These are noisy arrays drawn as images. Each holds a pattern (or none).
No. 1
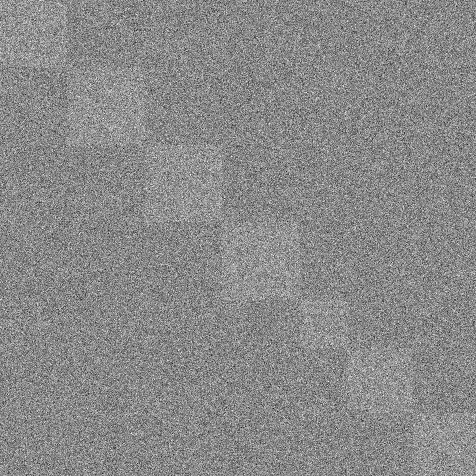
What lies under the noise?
blocks along the diagonal
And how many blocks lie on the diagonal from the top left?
7
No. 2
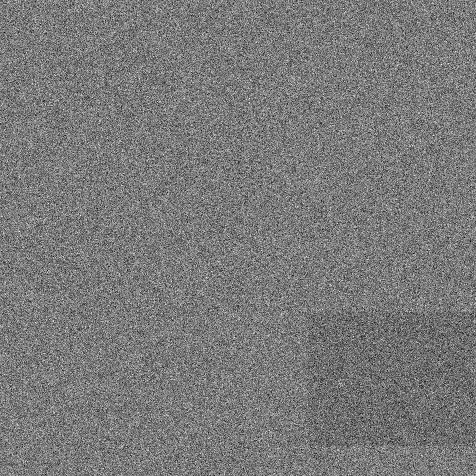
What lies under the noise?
one block
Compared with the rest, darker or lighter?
darker
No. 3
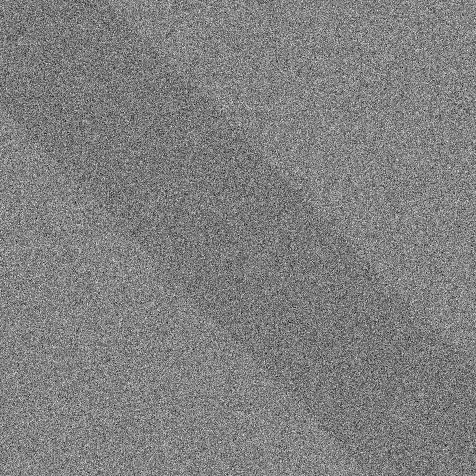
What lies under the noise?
a diagonal band
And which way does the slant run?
top left to bottom right
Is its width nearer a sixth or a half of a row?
a half
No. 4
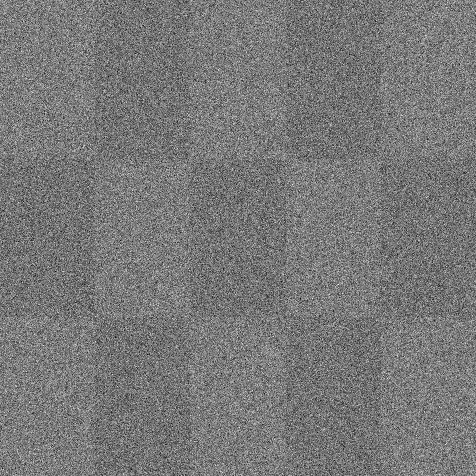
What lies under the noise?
a checkerboard
